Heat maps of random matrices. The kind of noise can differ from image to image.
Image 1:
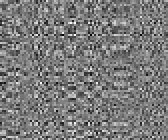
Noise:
low rank plus noise
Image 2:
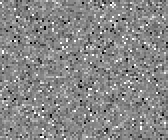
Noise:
heavy tails
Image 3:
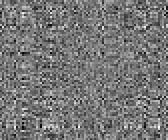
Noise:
low rank plus noise
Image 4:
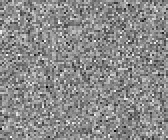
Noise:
independent entries
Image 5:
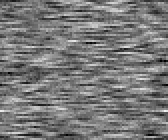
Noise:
streaked along the rows
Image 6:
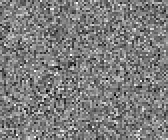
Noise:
independent entries
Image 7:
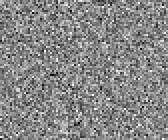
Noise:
independent entries
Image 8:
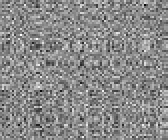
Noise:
low rank plus noise
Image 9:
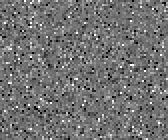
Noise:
heavy tails
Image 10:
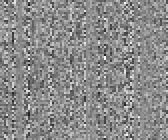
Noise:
columns of uneven size
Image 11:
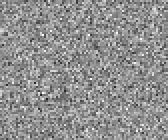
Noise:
independent entries
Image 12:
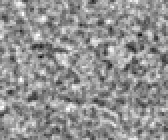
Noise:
blotchy
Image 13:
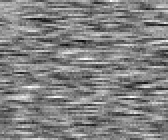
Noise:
streaked along the rows
